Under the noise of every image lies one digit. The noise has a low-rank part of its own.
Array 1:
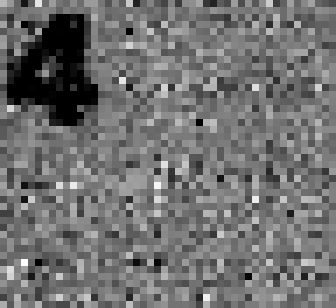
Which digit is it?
4
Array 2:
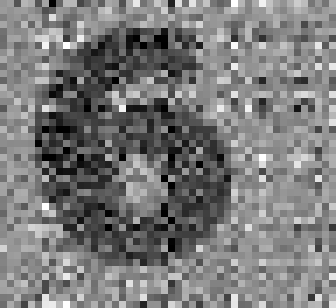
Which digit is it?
6
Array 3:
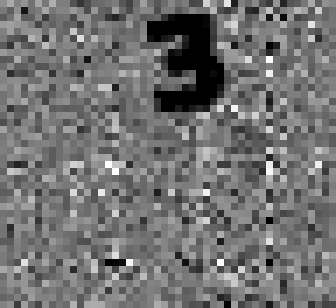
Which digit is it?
3
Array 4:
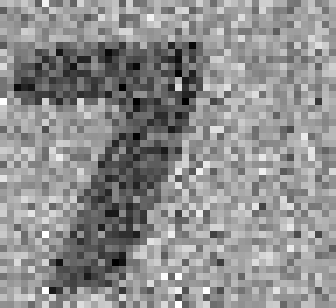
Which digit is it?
7
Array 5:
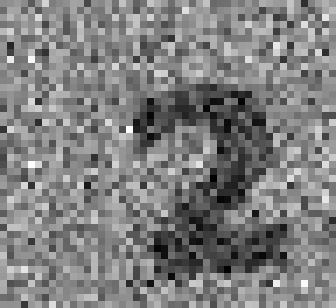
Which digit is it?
2
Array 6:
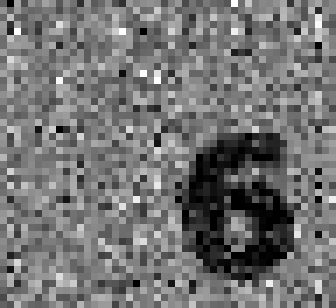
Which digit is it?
6
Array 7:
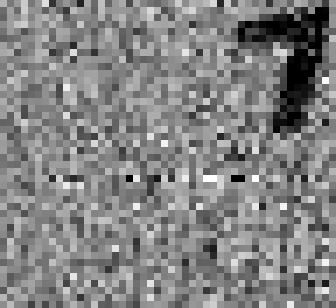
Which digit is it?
7
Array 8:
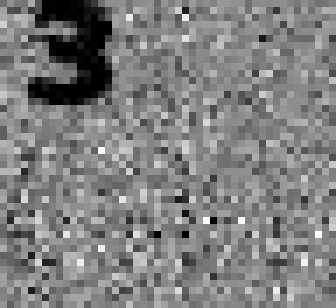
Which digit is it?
3
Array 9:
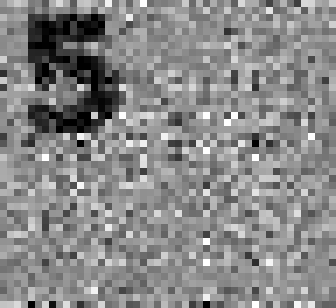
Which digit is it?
5
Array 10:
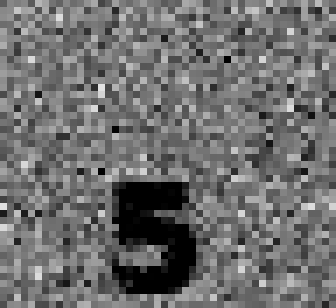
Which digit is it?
5
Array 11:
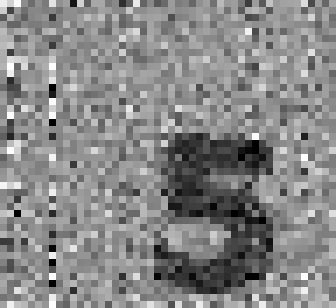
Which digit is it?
5
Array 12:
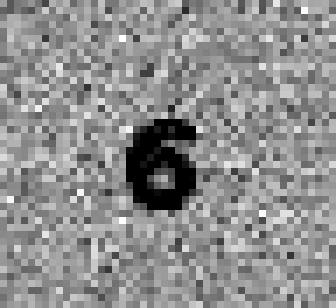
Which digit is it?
6
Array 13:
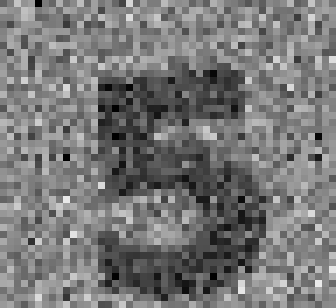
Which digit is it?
5
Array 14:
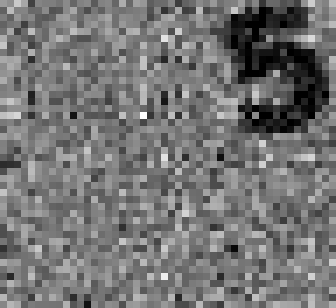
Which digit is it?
5
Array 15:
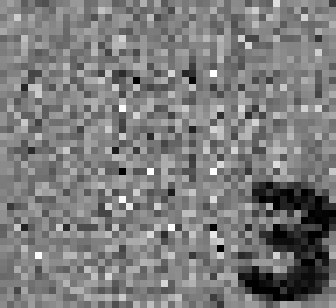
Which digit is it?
3
